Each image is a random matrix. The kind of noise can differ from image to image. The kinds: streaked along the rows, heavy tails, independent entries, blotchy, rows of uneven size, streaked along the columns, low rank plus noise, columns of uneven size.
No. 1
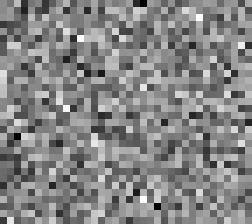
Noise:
independent entries
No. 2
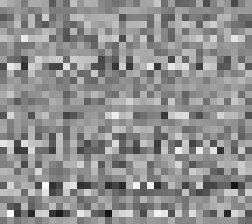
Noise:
rows of uneven size
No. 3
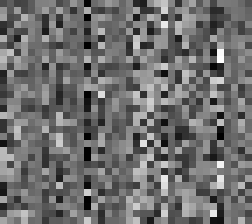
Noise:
columns of uneven size
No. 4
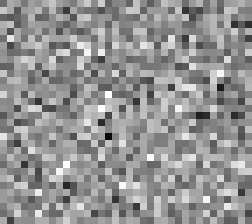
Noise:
independent entries
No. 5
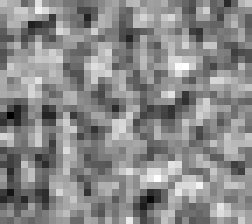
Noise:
blotchy
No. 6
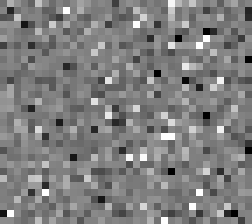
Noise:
heavy tails
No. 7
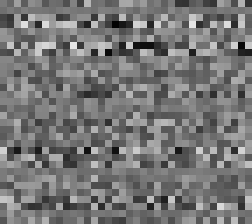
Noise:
rows of uneven size
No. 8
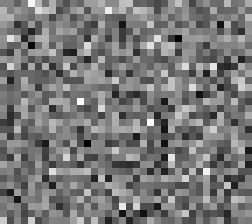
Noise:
independent entries
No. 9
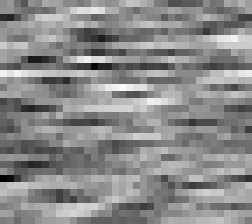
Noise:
streaked along the rows
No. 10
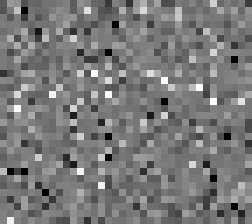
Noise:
heavy tails
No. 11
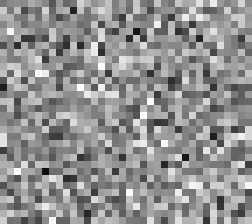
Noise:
independent entries
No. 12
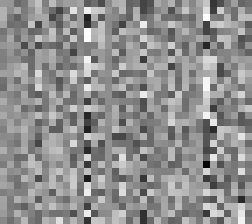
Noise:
columns of uneven size
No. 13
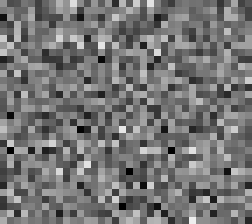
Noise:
low rank plus noise
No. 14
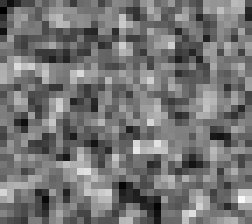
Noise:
blotchy
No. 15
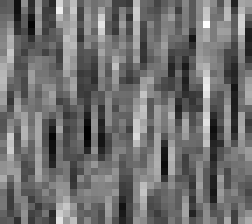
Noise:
streaked along the columns
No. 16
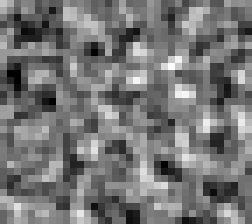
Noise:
blotchy
